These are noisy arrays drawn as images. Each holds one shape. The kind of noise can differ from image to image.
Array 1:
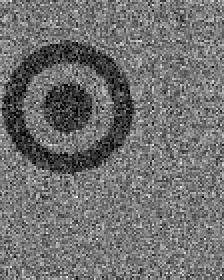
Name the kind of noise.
low rank plus noise
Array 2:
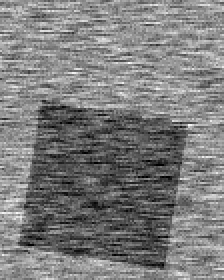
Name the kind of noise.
streaked along the rows
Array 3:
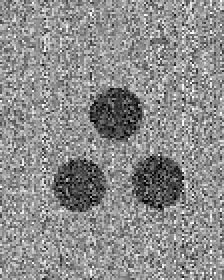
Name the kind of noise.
columns of uneven size
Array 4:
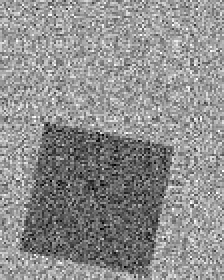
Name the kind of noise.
low rank plus noise
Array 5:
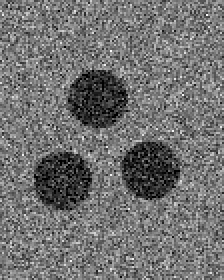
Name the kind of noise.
independent entries
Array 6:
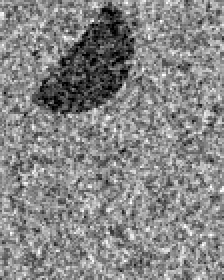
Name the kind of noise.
blotchy
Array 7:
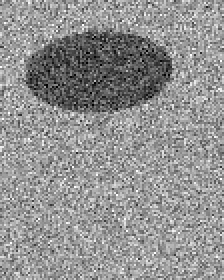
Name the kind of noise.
independent entries
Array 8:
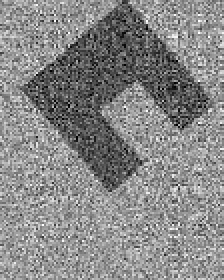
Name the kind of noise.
low rank plus noise
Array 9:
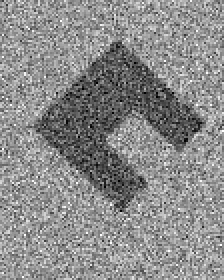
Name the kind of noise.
independent entries
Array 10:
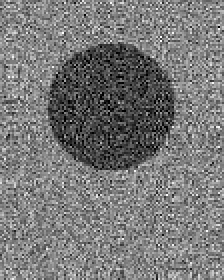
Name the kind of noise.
low rank plus noise
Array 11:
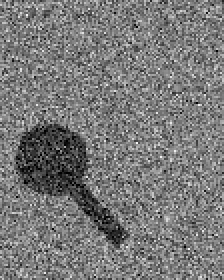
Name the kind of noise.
independent entries
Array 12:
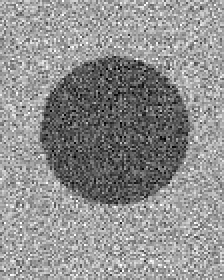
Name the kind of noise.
low rank plus noise
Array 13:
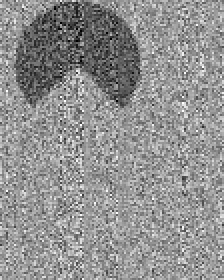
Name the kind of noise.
columns of uneven size
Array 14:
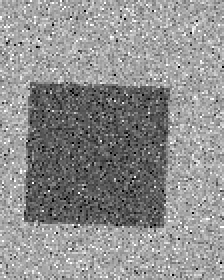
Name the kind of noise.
heavy tails
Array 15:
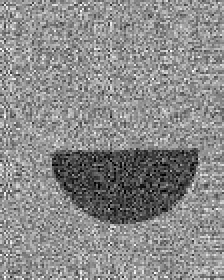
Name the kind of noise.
low rank plus noise
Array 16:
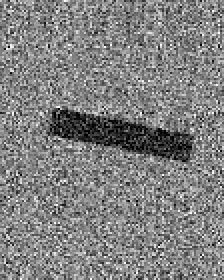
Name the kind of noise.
low rank plus noise
